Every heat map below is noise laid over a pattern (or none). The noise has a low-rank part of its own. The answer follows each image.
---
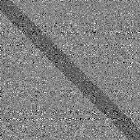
a diagonal band
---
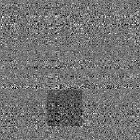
one block
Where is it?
bottom middle
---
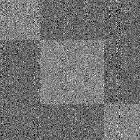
blocks along the diagonal
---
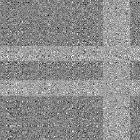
bands of rows crossing bands of columns
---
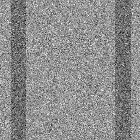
bands of columns
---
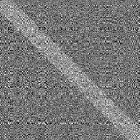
a diagonal band
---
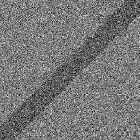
a diagonal band
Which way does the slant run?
bottom left to top right
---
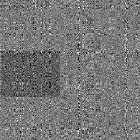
one block
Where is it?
middle left
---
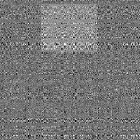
one block
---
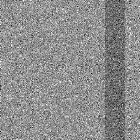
one band of columns
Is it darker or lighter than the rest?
darker
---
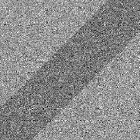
a diagonal band
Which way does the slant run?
bottom left to top right
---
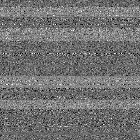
bands of rows
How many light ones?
4
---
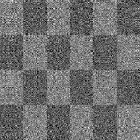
a checkerboard
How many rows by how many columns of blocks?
4 by 6
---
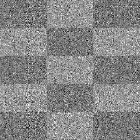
a checkerboard
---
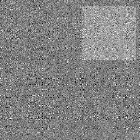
one block
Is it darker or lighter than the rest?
lighter
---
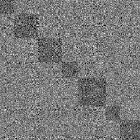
blocks along the diagonal
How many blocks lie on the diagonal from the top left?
7
